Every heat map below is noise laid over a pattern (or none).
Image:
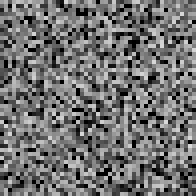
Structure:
only noise
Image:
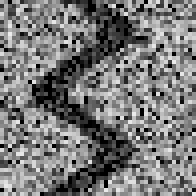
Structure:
a wavy band
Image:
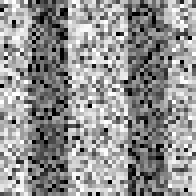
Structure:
vertical stripes
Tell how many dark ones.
2
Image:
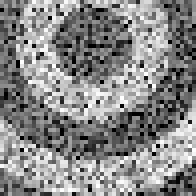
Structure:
rings round one point
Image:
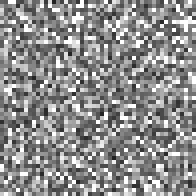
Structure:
only noise
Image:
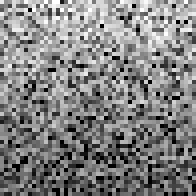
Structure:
a smooth slope
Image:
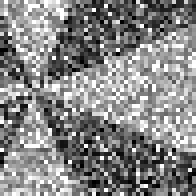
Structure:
spokes from one point
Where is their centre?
middle left
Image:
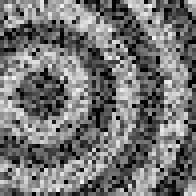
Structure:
rings round one point
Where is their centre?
middle left
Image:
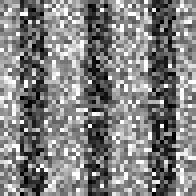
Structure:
vertical stripes
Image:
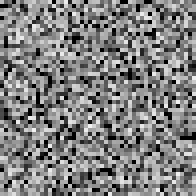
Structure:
only noise
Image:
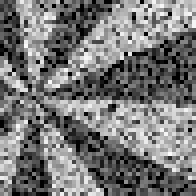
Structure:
spokes from one point
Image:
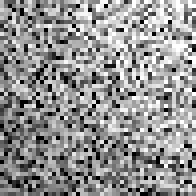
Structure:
a smooth slope
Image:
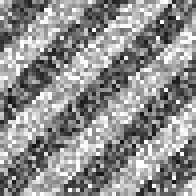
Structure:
diagonal stripes
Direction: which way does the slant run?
bottom left to top right
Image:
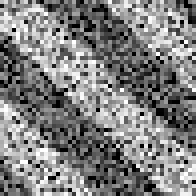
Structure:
diagonal stripes
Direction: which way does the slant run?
top left to bottom right
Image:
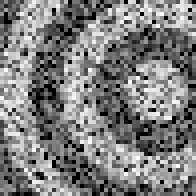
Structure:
rings round one point
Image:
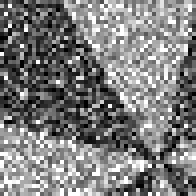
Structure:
spokes from one point
